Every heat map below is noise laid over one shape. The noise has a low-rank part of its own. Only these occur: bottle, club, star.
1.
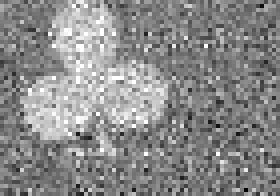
light club
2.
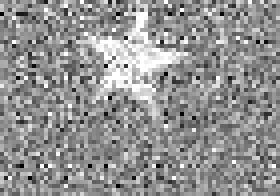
light star
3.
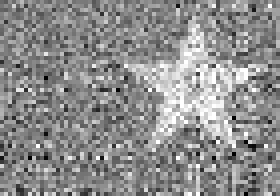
light star
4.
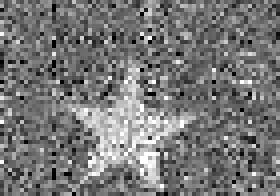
light star
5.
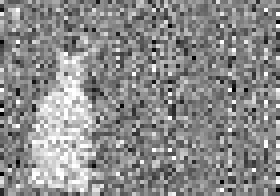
light bottle
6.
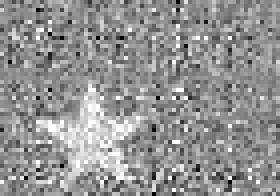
light star
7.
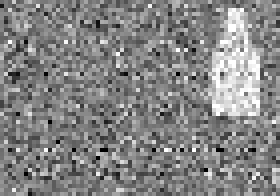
light bottle
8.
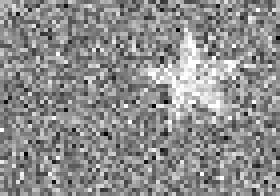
light star
